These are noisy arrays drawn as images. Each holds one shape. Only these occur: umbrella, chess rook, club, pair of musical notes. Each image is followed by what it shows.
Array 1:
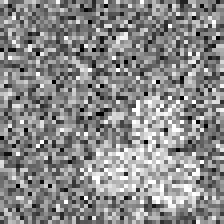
light club
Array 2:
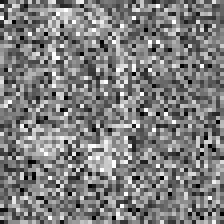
light pair of musical notes
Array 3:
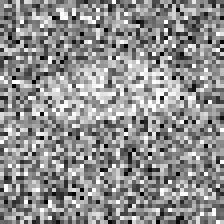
light umbrella
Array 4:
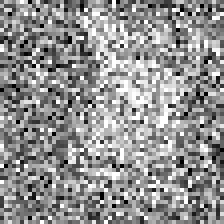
light chess rook
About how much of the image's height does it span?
nearly all
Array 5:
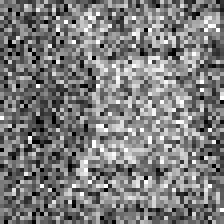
light chess rook
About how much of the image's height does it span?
nearly all
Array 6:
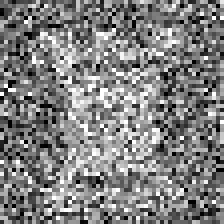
light chess rook
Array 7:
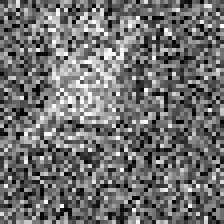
light chess rook
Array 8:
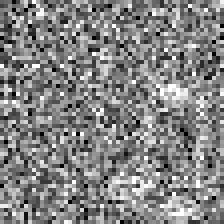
light pair of musical notes
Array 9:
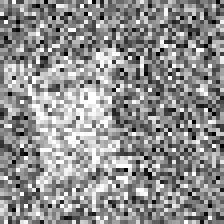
light chess rook
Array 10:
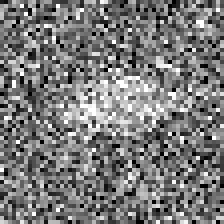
light umbrella
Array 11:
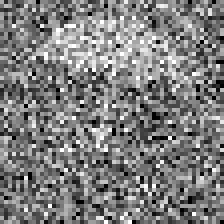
light umbrella
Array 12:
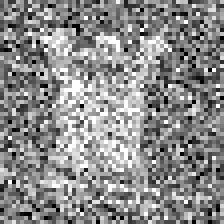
light chess rook
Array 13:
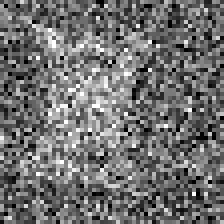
light chess rook
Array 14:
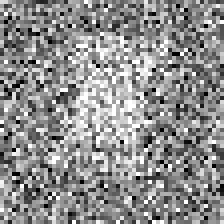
light chess rook
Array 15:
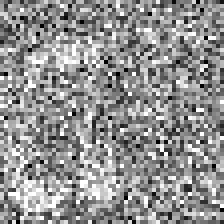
light pair of musical notes
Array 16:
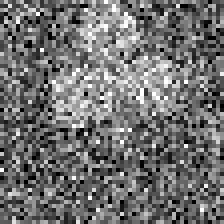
light club
